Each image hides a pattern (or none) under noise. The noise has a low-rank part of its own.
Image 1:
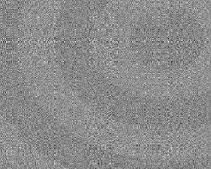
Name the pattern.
rings round one point
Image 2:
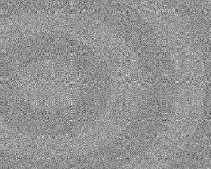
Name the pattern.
rings round one point
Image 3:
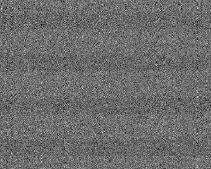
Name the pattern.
horizontal stripes
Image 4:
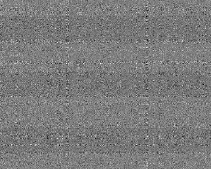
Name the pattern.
horizontal stripes
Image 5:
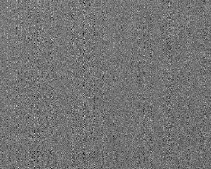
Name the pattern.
a smooth slope
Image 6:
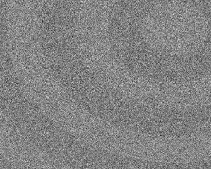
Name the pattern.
rings round one point
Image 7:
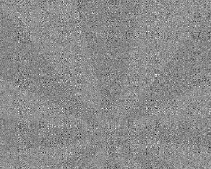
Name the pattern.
spokes from one point
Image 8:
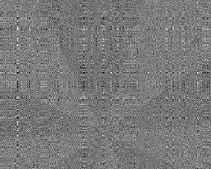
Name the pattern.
spokes from one point
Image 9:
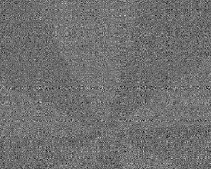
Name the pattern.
spokes from one point
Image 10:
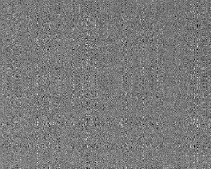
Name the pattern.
a smooth slope
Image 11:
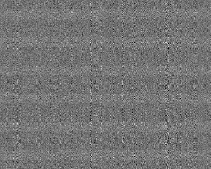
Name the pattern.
horizontal stripes
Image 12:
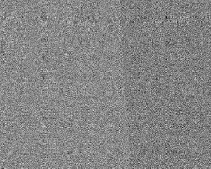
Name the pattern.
a sharp edge
